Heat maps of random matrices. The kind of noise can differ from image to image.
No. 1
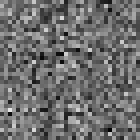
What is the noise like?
low rank plus noise
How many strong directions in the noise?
three or four
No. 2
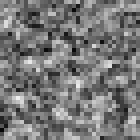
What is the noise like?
blotchy
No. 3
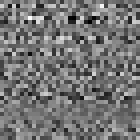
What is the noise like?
rows of uneven size
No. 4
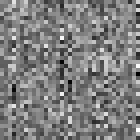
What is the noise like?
columns of uneven size
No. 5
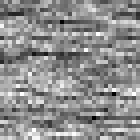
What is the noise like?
streaked along the rows
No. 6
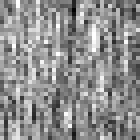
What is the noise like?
streaked along the columns
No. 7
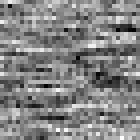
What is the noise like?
streaked along the rows
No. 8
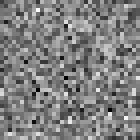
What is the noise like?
independent entries
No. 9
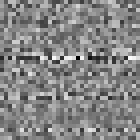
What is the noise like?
rows of uneven size
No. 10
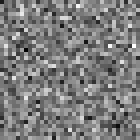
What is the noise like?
independent entries
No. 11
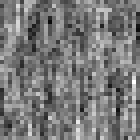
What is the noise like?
streaked along the columns
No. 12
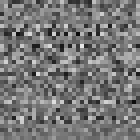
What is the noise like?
rows of uneven size
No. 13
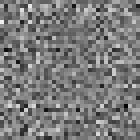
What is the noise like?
low rank plus noise
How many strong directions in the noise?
five to eight
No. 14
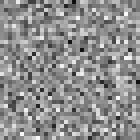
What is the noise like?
independent entries
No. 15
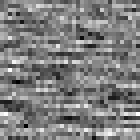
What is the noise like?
streaked along the rows
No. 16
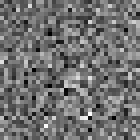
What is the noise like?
low rank plus noise
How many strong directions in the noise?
one
